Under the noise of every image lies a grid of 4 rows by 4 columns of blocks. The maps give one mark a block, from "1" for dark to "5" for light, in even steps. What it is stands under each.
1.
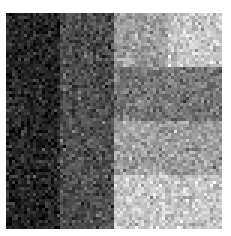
1245
1233
1244
1255
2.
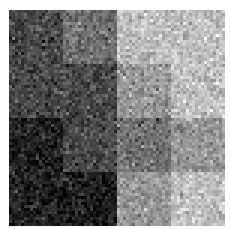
2355
2245
1234
1145
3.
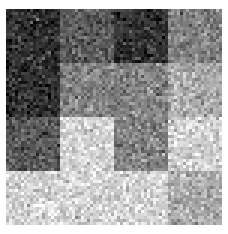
1213
1334
2535
5554
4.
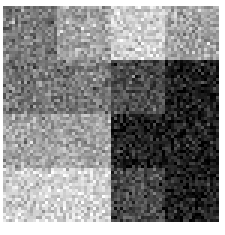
3454
3321
4411
5521
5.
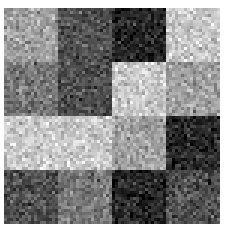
4215
3254
5541
2312
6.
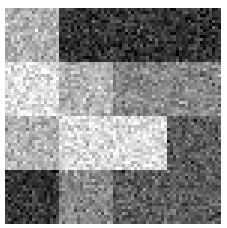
4111
5433
4552
1322
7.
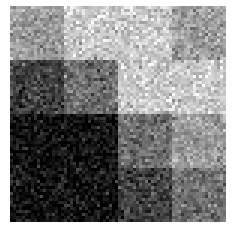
4554
2355
1134
1123
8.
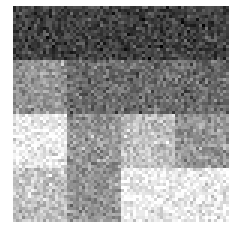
1111
3222
5343
4355
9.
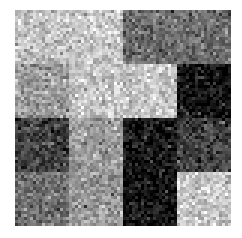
5533
4551
2412
3415
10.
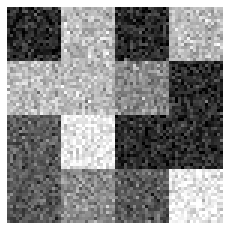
1414
4431
2511
2325
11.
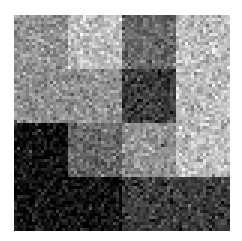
4535
4425
1345
1122
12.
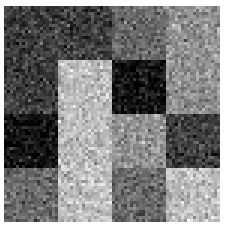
2234
2514
1542
3535
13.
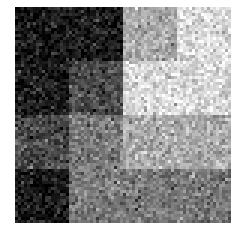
1145
1255
2344
1333
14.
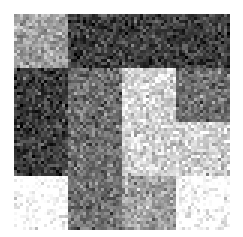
3111
1242
1244
5235
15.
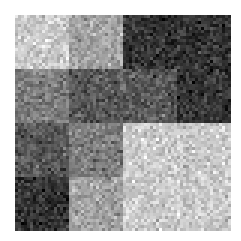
5411
3221
2355
1455
